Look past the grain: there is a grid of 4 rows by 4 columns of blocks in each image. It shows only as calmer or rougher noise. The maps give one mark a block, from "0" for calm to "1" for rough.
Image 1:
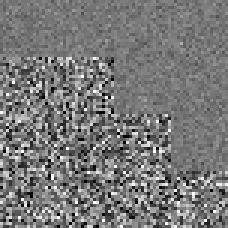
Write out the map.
0000
1100
1110
1111
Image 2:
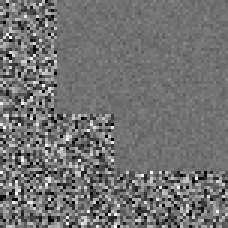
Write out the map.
1000
1000
1100
1111
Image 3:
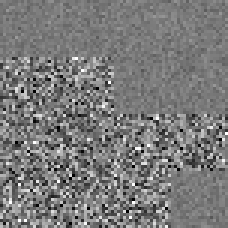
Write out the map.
0000
1100
1111
1110
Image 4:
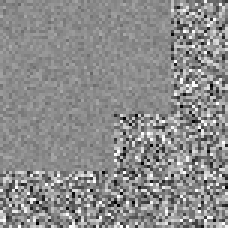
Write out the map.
0001
0001
0011
1111
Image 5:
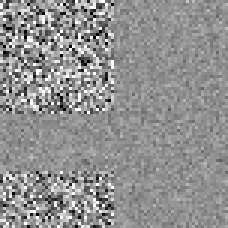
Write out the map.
1100
1100
0000
1100
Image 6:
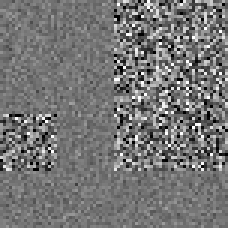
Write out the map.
0011
0011
1011
0000
